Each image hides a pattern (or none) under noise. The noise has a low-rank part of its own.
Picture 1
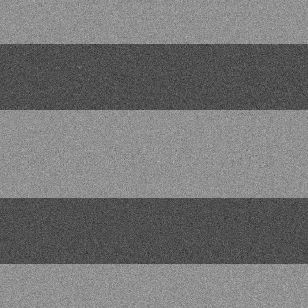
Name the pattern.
horizontal stripes
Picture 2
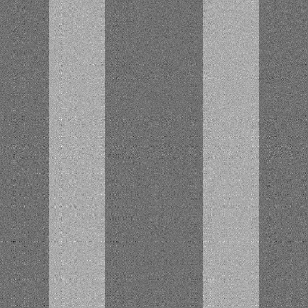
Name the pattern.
vertical stripes
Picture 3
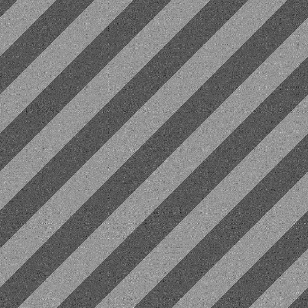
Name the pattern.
diagonal stripes
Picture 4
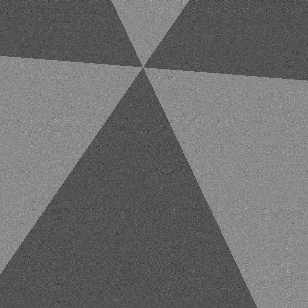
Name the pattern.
spokes from one point
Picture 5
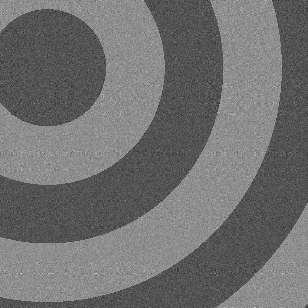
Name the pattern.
rings round one point
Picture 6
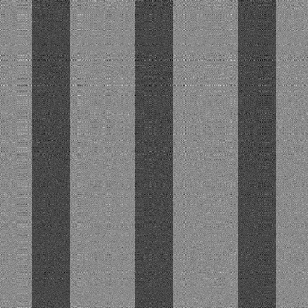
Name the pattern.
vertical stripes
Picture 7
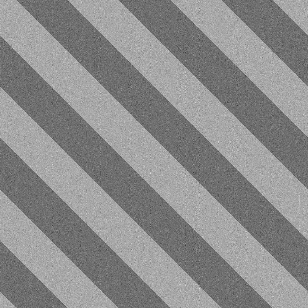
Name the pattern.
diagonal stripes
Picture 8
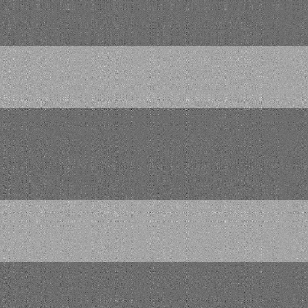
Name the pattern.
horizontal stripes
